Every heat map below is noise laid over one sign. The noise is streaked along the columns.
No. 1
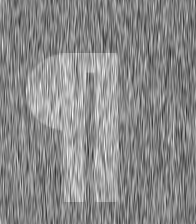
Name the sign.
pilcrow
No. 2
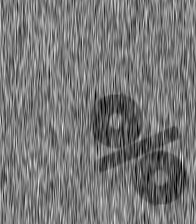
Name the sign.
percent sign
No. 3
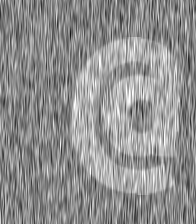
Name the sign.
at sign
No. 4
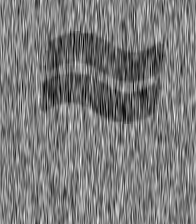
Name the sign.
approximately sign
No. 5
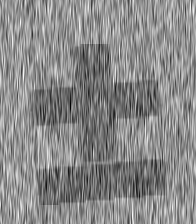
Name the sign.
plus-minus sign
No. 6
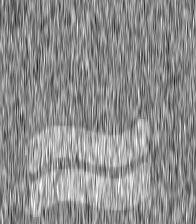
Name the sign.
approximately sign
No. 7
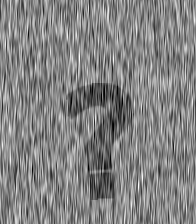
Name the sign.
question mark
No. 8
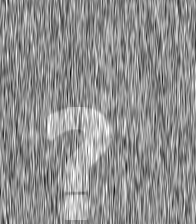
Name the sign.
question mark
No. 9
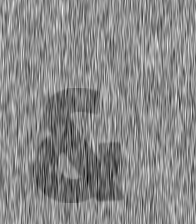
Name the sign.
ampersand
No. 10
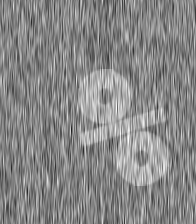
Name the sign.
percent sign
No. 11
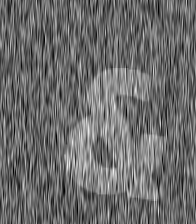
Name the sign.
ampersand
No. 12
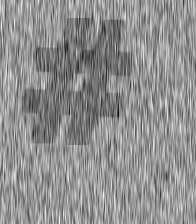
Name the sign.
hash sign
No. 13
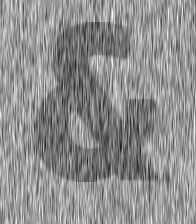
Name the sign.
ampersand
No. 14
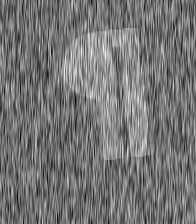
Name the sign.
pilcrow
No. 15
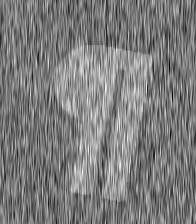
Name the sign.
pilcrow
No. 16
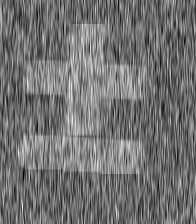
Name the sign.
plus-minus sign
